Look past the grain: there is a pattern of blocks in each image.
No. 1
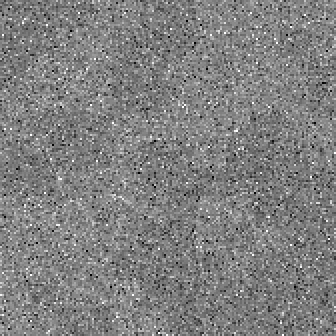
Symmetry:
mirrored about the diagonal from the top left
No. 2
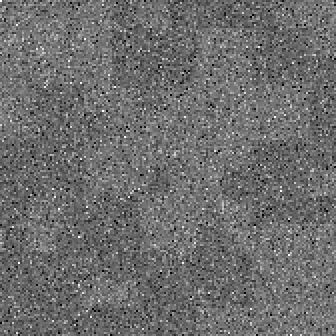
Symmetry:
mirrored about the diagonal from the bottom left
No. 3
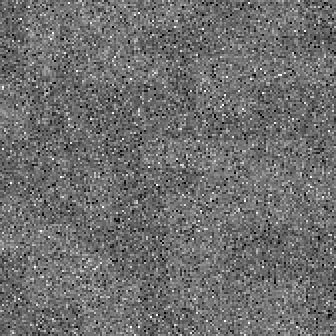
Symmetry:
no symmetry
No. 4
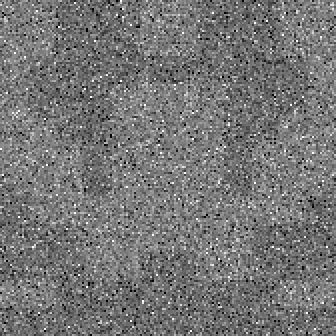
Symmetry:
left and right mirror each other
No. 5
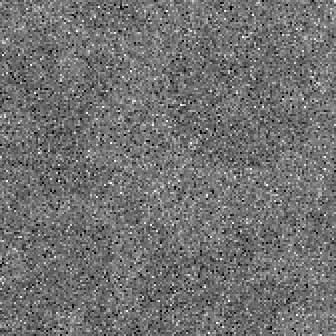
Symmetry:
mirrored about the diagonal from the bottom left
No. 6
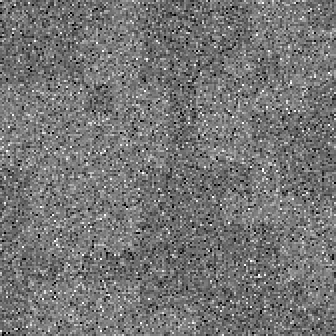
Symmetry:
no symmetry
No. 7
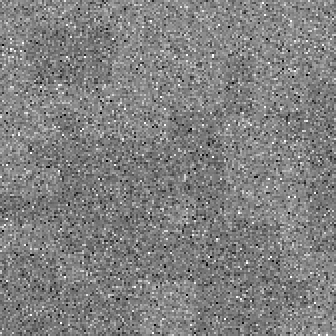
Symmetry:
no symmetry
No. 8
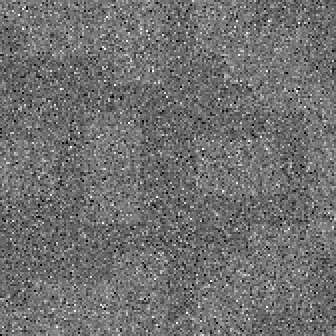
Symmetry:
top and bottom mirror each other
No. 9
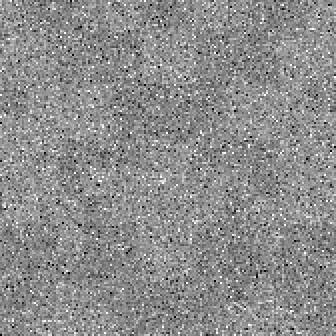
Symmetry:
left and right mirror each other
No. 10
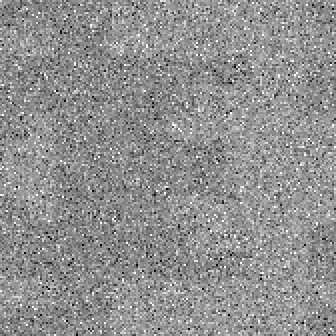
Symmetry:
top and bottom mirror each other
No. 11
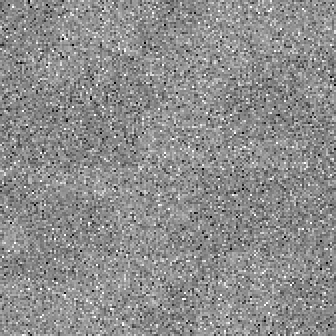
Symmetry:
the same after a half turn
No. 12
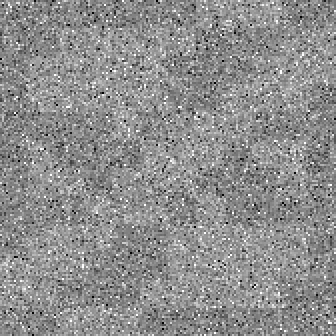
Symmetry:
the same after a half turn
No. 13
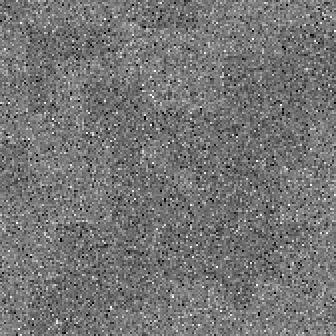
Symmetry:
mirrored about the diagonal from the top left
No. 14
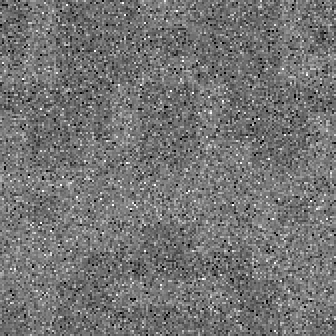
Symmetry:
left and right mirror each other
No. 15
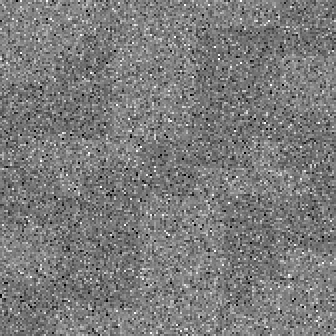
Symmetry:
the same after a half turn
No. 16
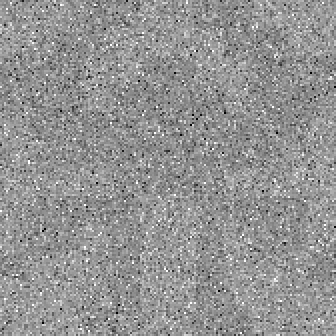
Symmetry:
left and right mirror each other
